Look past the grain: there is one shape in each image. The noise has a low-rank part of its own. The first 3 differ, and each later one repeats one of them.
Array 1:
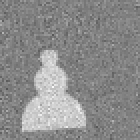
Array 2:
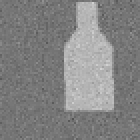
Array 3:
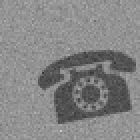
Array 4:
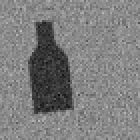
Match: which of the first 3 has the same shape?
2
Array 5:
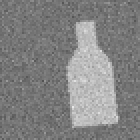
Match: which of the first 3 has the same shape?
2
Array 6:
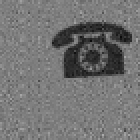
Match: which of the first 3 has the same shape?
3
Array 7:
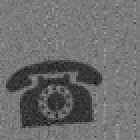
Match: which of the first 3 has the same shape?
3
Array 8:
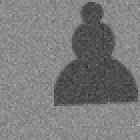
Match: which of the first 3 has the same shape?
1
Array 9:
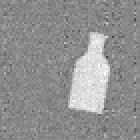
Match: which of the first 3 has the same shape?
2
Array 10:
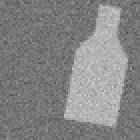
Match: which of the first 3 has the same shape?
2
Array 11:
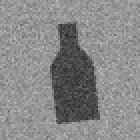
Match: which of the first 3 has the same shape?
2
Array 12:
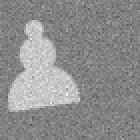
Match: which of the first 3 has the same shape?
1
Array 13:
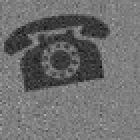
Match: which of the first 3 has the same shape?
3
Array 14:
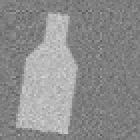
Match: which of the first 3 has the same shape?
2
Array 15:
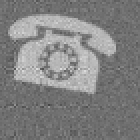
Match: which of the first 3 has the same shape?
3
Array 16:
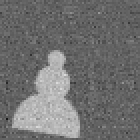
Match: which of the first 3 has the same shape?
1
